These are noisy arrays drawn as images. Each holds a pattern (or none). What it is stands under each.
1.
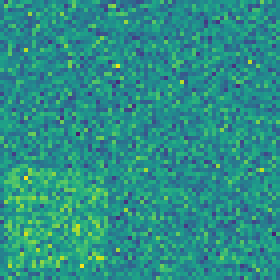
one block
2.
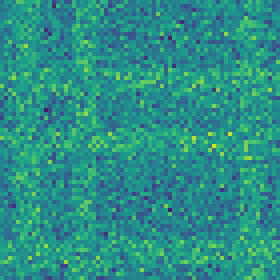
bands of rows crossing bands of columns
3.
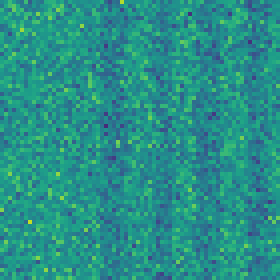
bands of columns
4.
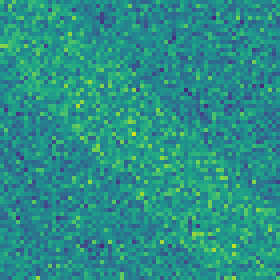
a diagonal band
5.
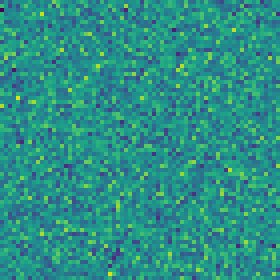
only noise
